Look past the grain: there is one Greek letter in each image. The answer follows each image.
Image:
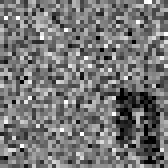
eta
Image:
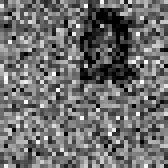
omega
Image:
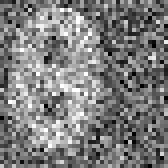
theta
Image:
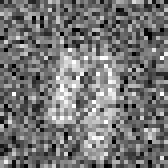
eta
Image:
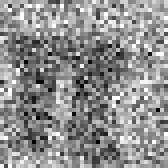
pi
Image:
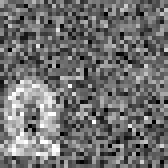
omega
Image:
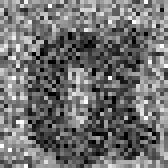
alpha
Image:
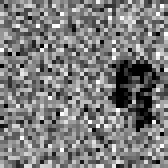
eta
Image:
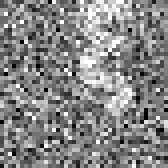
xi
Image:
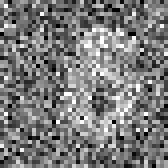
delta
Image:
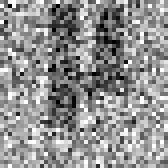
mu
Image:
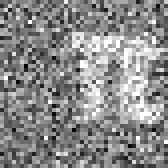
pi
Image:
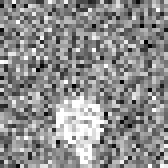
phi
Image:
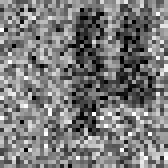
mu
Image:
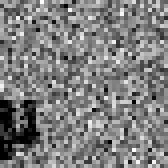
mu
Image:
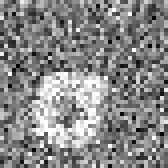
sigma
